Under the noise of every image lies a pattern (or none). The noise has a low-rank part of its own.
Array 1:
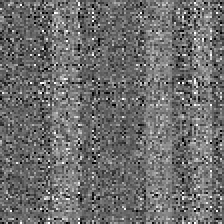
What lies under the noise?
bands of columns
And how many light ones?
3
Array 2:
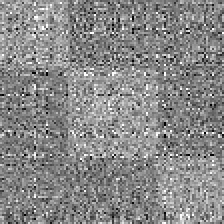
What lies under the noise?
blocks along the diagonal
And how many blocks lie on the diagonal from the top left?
3
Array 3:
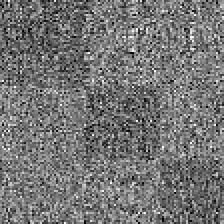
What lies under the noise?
blocks along the diagonal
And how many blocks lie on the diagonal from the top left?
3
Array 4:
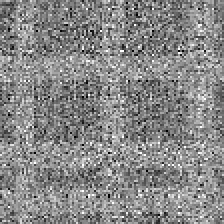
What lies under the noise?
bands of rows crossing bands of columns
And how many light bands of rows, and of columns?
3 and 3
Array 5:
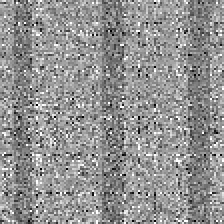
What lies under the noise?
bands of columns
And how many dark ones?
3
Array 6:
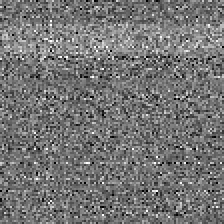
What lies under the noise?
one band of rows
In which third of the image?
top
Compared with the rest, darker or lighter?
lighter
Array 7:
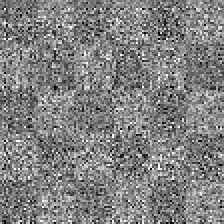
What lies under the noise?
a checkerboard
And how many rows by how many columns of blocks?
5 by 6
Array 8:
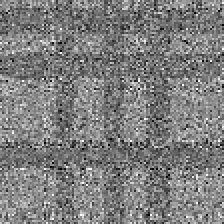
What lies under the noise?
bands of rows crossing bands of columns
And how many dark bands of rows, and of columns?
3 and 3
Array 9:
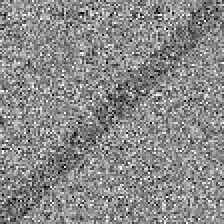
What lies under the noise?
a diagonal band
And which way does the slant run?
bottom left to top right
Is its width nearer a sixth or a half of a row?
a sixth
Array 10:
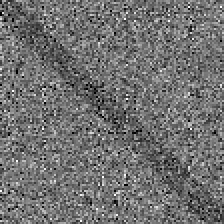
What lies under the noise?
a diagonal band
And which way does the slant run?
top left to bottom right
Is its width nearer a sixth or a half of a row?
a sixth
